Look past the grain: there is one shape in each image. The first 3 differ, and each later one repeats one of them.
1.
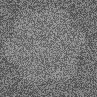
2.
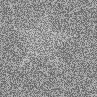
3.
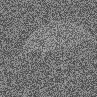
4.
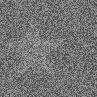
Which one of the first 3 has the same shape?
2
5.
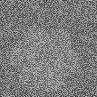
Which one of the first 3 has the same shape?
1
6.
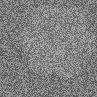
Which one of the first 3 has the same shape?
1
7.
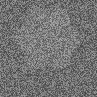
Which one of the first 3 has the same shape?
1
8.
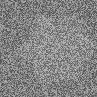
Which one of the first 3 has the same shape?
1
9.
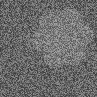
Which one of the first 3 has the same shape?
1
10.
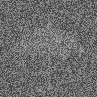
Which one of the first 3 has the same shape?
3
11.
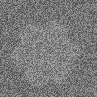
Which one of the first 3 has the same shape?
1
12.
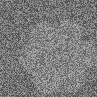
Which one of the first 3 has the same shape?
1
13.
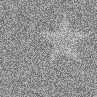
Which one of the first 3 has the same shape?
2
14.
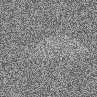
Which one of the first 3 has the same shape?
3
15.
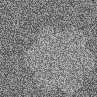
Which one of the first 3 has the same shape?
1
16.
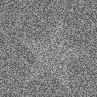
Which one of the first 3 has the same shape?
2
